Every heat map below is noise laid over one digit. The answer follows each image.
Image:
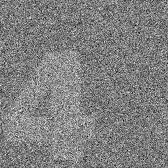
light 4
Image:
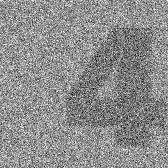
dark 4
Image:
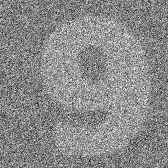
light 9
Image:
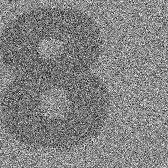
dark 8
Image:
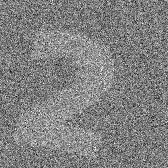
light 2
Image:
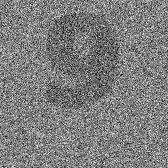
dark 9
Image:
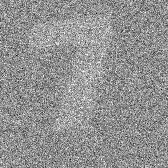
light 7
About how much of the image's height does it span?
two thirds
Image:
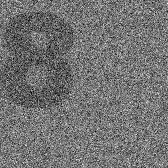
dark 8
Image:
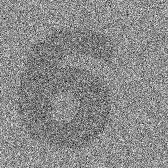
dark 6
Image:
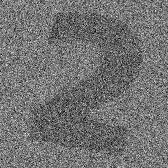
dark 2
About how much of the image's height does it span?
nearly all
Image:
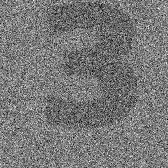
dark 3
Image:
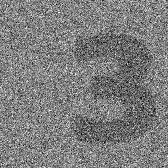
dark 3
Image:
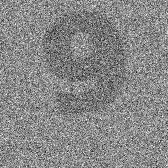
dark 9
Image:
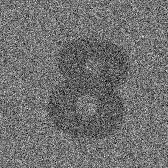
dark 8
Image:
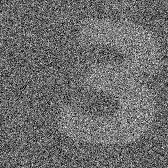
light 3
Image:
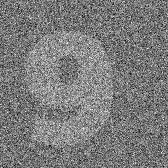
light 9
